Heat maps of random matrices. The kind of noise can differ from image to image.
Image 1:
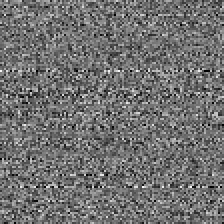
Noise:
rows of uneven size
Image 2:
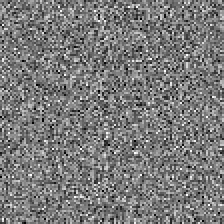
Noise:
low rank plus noise
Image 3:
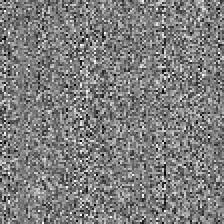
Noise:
columns of uneven size
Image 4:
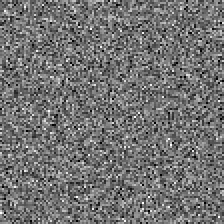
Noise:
independent entries
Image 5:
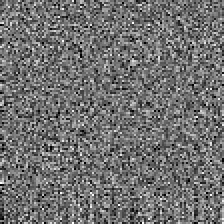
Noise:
low rank plus noise
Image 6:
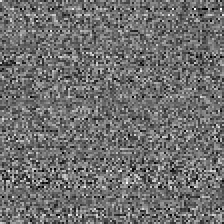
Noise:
rows of uneven size
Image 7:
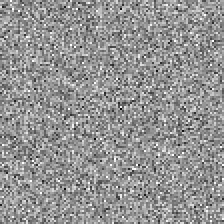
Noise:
independent entries
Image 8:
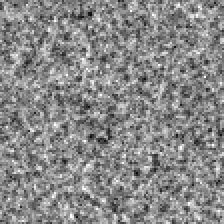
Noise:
blotchy
